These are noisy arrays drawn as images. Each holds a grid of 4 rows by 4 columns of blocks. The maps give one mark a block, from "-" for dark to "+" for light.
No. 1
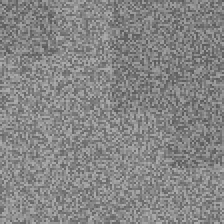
-+--
++--
+++-
++++
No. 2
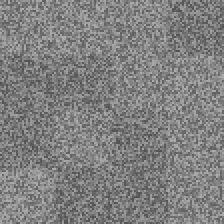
+++-
--++
-+-+
+--+
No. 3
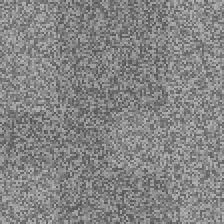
+--+
+--+
--++
+--+
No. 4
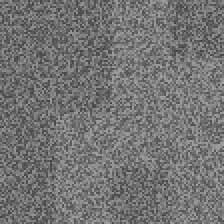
--+-
--++
-+++
-+-+
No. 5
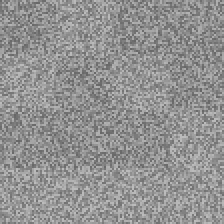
-+--
+-+-
---+
++++
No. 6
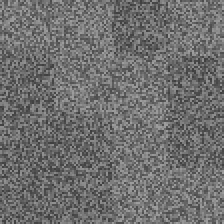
++-+
-++-
--+-
--++
